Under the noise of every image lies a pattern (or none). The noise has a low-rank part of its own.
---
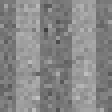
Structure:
vertical stripes
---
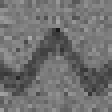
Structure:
a wavy band
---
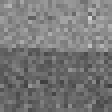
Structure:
a sharp edge
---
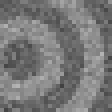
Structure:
rings round one point
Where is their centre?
middle left
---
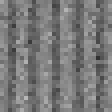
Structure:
vertical stripes
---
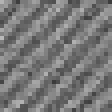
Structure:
diagonal stripes
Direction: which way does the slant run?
bottom left to top right
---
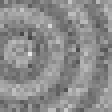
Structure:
rings round one point
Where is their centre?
middle left
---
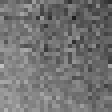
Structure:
a smooth slope
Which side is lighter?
bottom left
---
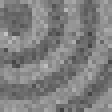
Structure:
rings round one point
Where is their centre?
top left
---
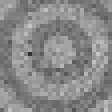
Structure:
rings round one point
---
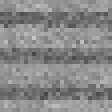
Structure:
horizontal stripes
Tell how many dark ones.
3
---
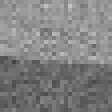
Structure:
a sharp edge
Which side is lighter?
top
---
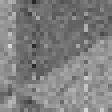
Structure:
spokes from one point
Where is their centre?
bottom left
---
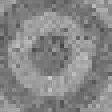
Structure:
rings round one point
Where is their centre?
centre
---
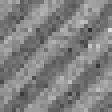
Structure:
diagonal stripes
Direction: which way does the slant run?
bottom left to top right
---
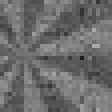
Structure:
spokes from one point
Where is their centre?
middle left
